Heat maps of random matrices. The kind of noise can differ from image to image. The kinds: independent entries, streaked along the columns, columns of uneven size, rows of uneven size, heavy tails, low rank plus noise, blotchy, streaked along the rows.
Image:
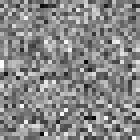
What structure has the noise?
low rank plus noise
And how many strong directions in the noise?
two
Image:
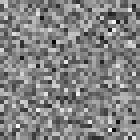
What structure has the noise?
independent entries
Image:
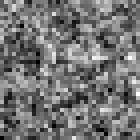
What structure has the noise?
blotchy
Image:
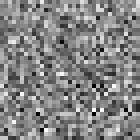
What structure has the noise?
low rank plus noise
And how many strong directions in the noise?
three or four
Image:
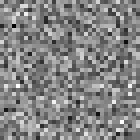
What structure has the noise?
independent entries
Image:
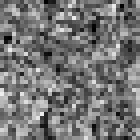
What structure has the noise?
blotchy
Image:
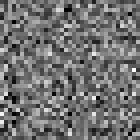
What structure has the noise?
low rank plus noise
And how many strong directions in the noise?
two
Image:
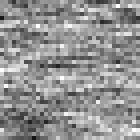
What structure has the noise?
streaked along the rows
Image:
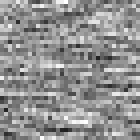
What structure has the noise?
streaked along the rows
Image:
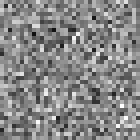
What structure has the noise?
independent entries
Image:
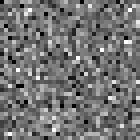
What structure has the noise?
heavy tails
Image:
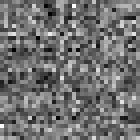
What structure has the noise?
low rank plus noise
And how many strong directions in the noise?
two
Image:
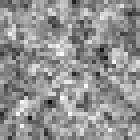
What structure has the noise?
blotchy
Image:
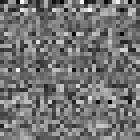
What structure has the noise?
rows of uneven size
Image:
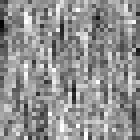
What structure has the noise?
streaked along the columns
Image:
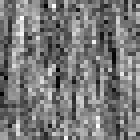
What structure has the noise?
streaked along the columns
